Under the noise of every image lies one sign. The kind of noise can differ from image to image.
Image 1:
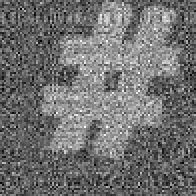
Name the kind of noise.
low rank plus noise
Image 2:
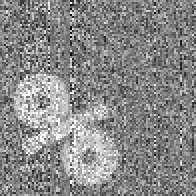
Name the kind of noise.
columns of uneven size
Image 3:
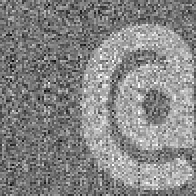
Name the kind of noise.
low rank plus noise
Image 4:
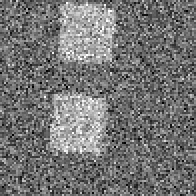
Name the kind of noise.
independent entries
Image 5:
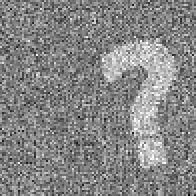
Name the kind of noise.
low rank plus noise
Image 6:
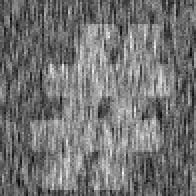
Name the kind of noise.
streaked along the columns
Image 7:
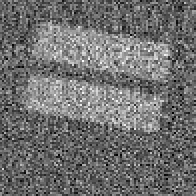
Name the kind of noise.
low rank plus noise
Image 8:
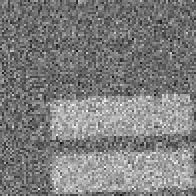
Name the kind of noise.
low rank plus noise
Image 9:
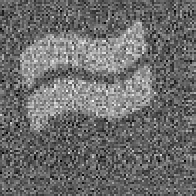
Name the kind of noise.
low rank plus noise
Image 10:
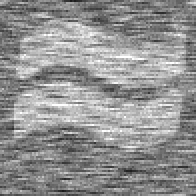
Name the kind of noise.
streaked along the rows
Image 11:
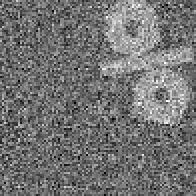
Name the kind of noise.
low rank plus noise
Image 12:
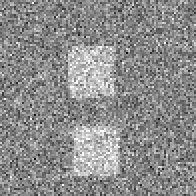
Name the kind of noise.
independent entries
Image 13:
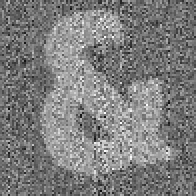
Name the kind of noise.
columns of uneven size
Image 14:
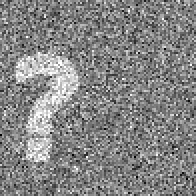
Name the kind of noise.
independent entries
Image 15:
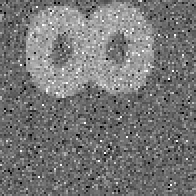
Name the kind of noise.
heavy tails
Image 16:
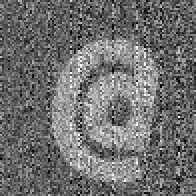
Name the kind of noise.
columns of uneven size
